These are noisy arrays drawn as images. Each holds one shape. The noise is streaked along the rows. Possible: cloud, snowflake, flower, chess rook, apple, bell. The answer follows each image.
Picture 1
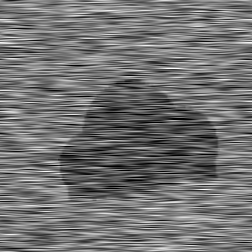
cloud
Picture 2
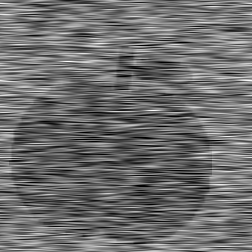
apple
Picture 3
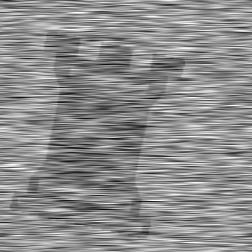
chess rook
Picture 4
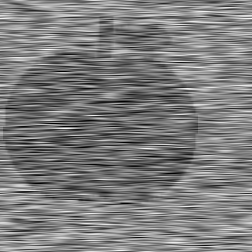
apple
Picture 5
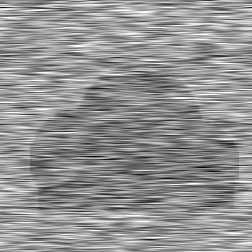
cloud
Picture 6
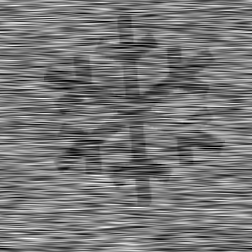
snowflake
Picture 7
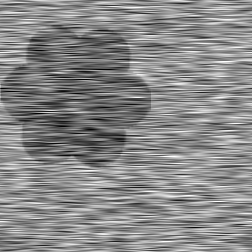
flower
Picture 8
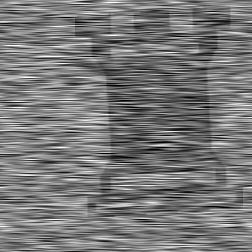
chess rook
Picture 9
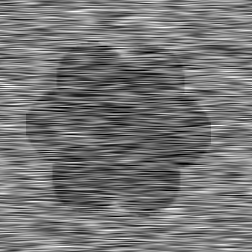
flower
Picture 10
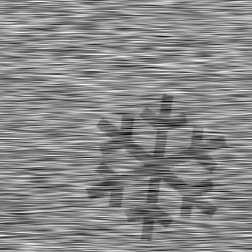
snowflake
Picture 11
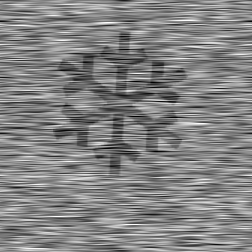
snowflake
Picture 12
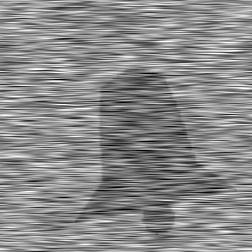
bell
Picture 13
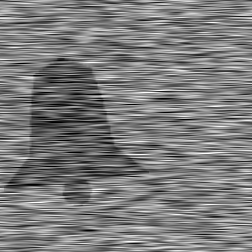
bell
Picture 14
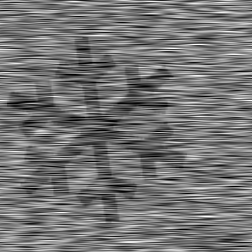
snowflake
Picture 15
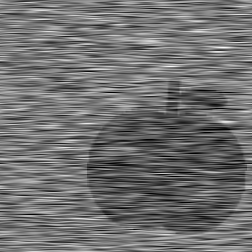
apple
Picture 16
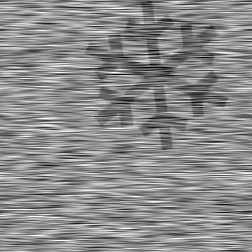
snowflake
